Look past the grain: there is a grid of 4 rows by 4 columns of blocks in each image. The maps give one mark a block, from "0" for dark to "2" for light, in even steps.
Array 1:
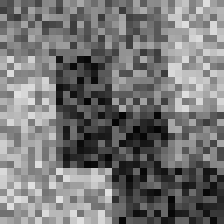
1 1 1 2
2 0 1 2
2 0 0 1
2 2 0 0
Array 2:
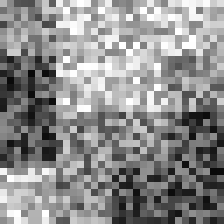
1 2 2 2
0 2 2 1
0 1 1 0
2 1 0 0
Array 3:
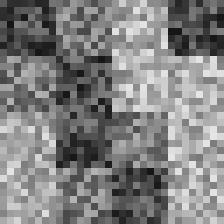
0 1 2 0
1 0 2 2
2 0 1 2
2 1 0 2
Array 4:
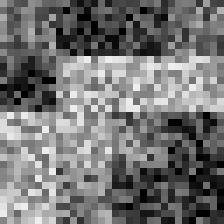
1 0 0 1
0 2 2 2
2 2 1 0
2 1 0 0
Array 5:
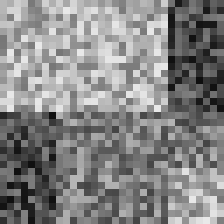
2 2 2 0
2 2 2 0
0 1 1 1
0 1 1 2
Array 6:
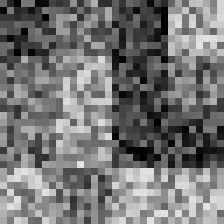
0 1 0 2
1 2 0 1
1 2 0 0
2 1 2 2
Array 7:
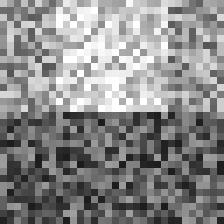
1 2 2 1
1 2 2 1
0 0 0 0
0 0 0 0
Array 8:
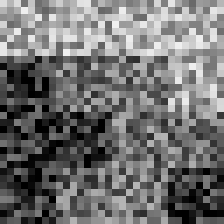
2 2 2 2
0 1 1 2
0 0 1 1
0 1 1 0
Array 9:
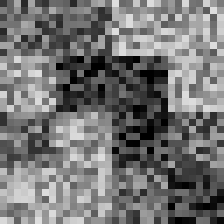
1 1 2 2
2 0 0 2
1 2 0 1
2 2 1 0
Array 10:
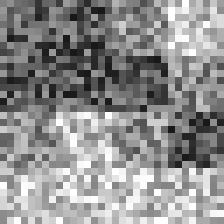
0 0 1 2
0 0 0 1
1 2 1 0
2 2 2 2
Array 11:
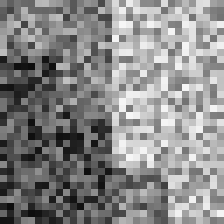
1 1 2 2
0 1 2 2
0 0 2 2
0 0 1 2
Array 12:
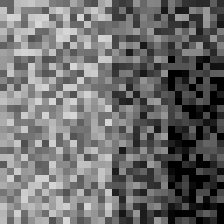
2 2 1 1
2 2 1 0
2 2 1 0
2 2 1 0
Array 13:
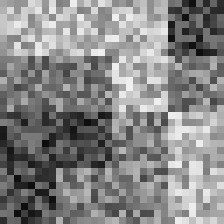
2 2 2 0
1 1 2 1
0 0 1 2
0 1 1 2
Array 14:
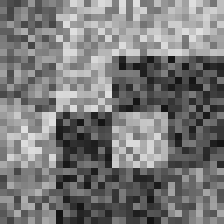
1 2 2 2
1 2 0 0
2 0 2 0
1 0 0 1
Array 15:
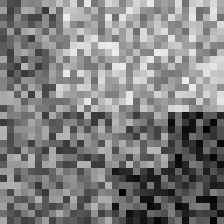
1 2 2 2
1 2 2 2
1 1 1 0
1 1 0 0
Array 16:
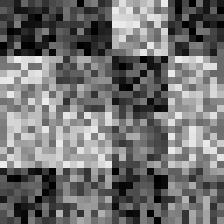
0 0 2 0
2 1 0 2
2 2 1 2
0 1 0 1
